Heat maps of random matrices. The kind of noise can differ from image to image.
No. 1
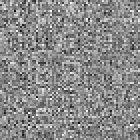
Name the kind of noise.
low rank plus noise
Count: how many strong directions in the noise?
three or four
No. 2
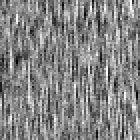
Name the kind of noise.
streaked along the columns
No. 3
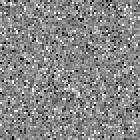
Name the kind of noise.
heavy tails
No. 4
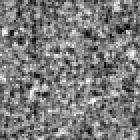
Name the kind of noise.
blotchy
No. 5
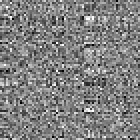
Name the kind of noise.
low rank plus noise
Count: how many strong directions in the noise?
one
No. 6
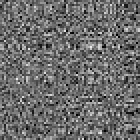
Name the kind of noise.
low rank plus noise
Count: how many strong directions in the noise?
two
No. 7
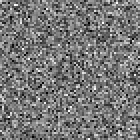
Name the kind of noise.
independent entries
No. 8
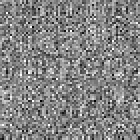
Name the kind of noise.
low rank plus noise
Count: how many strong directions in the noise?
three or four
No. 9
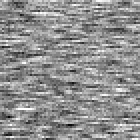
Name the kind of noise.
streaked along the rows
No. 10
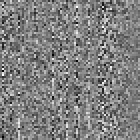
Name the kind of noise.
columns of uneven size
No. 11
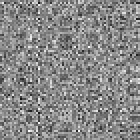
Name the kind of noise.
low rank plus noise
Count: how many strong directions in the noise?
two
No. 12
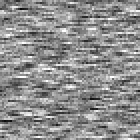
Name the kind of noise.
streaked along the rows
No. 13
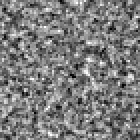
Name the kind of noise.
blotchy
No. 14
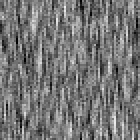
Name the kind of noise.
streaked along the columns
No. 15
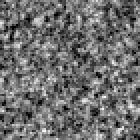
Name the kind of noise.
blotchy
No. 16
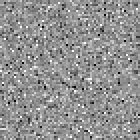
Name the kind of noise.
heavy tails
